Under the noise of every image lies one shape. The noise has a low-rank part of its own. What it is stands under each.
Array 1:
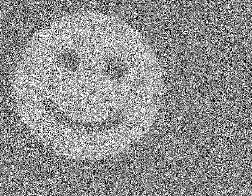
smiling face
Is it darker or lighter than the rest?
lighter
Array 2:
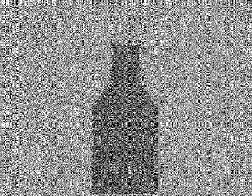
bottle
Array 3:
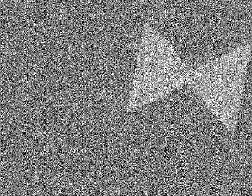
bow tie
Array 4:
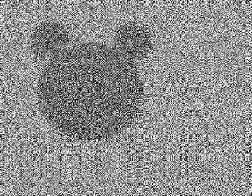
bear's head
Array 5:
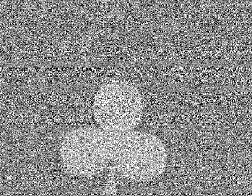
club
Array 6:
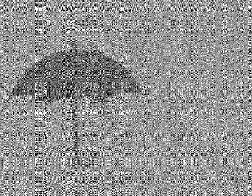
umbrella
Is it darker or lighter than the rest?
darker
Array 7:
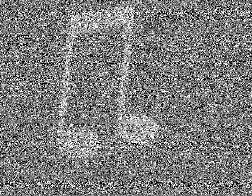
pair of musical notes
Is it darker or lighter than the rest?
lighter
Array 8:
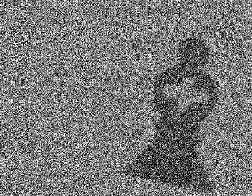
chess bishop
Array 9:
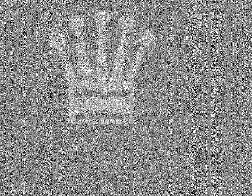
chess queen
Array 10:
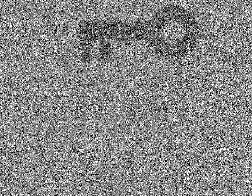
key
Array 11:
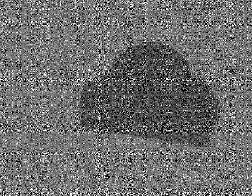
cloud
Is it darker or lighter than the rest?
darker
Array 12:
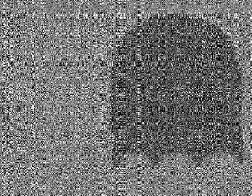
ghost
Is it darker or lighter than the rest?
darker
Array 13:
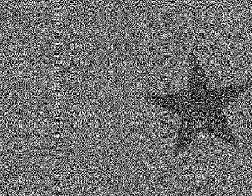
star
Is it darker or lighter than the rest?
darker
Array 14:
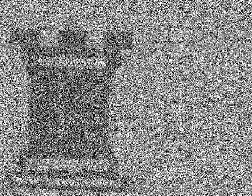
chess rook
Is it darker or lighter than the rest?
darker
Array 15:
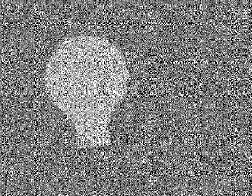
light bulb
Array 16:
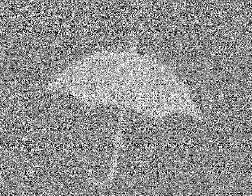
umbrella
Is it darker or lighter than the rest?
lighter
